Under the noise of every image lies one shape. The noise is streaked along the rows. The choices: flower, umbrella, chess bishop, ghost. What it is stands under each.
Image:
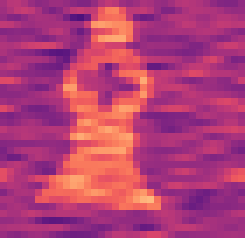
light chess bishop
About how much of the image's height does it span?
nearly all
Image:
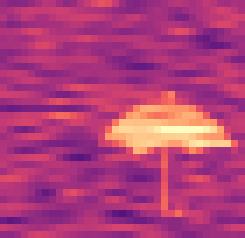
light umbrella
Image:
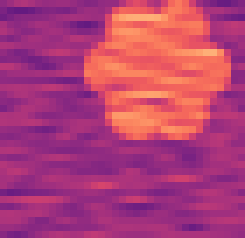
light flower
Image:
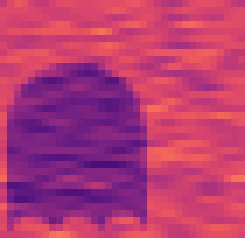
dark ghost
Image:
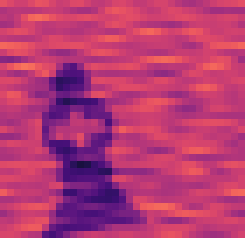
dark chess bishop
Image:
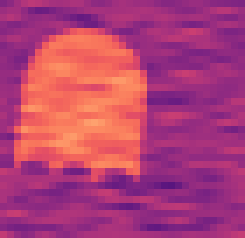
light ghost
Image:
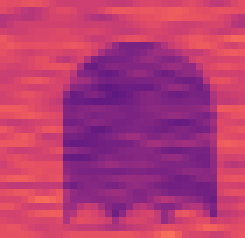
dark ghost
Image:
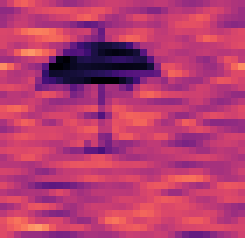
dark umbrella
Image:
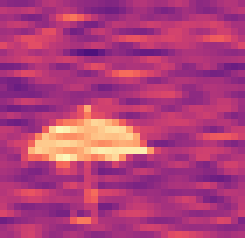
light umbrella
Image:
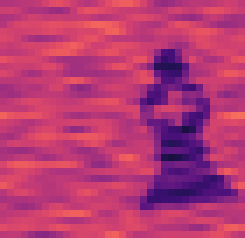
dark chess bishop
